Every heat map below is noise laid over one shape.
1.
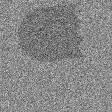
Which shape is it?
ghost
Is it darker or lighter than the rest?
darker
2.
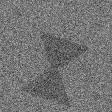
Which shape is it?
bow tie
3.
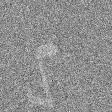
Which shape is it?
musical note
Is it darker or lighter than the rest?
lighter
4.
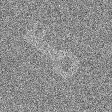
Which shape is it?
key
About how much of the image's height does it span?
half
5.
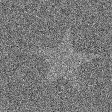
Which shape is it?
star
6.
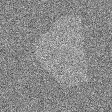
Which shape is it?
cloud
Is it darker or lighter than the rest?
lighter
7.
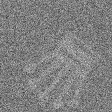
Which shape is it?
chess queen
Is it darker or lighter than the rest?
lighter
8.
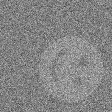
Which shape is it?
smiling face
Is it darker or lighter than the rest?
lighter
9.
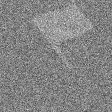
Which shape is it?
flag
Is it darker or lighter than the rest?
lighter
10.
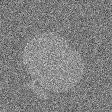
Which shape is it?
apple
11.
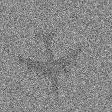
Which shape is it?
airplane
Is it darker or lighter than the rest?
darker
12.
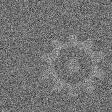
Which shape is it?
gear
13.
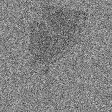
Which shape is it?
chess knight
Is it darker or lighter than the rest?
darker
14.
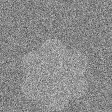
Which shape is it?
flower
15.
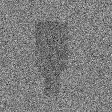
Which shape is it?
bottle
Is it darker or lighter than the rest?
darker
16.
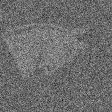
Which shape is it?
chess knight
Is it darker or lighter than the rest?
lighter
